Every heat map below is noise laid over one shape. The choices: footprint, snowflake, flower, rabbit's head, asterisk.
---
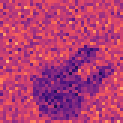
rabbit's head
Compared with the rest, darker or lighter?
darker
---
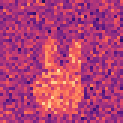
rabbit's head
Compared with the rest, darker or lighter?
lighter
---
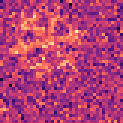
snowflake
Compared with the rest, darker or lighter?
lighter
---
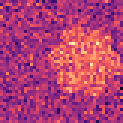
flower
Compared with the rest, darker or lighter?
lighter
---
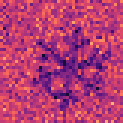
snowflake
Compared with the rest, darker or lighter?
darker
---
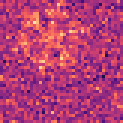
snowflake
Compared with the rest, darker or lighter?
lighter
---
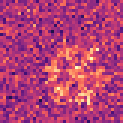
snowflake
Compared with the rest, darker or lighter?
lighter
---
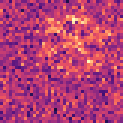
snowflake
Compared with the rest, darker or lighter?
lighter
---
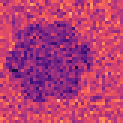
flower
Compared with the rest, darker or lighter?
darker
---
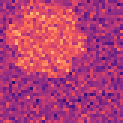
flower
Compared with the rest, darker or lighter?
lighter
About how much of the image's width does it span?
two thirds
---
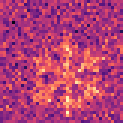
snowflake
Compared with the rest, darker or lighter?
lighter
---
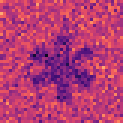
asterisk
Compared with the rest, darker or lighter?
darker
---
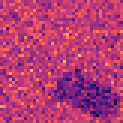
footprint
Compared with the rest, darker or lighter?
darker
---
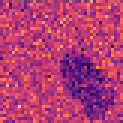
footprint
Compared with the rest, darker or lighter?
darker
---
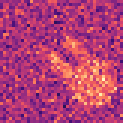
rabbit's head
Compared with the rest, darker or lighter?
lighter
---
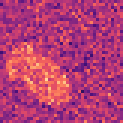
footprint
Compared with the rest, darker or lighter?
lighter
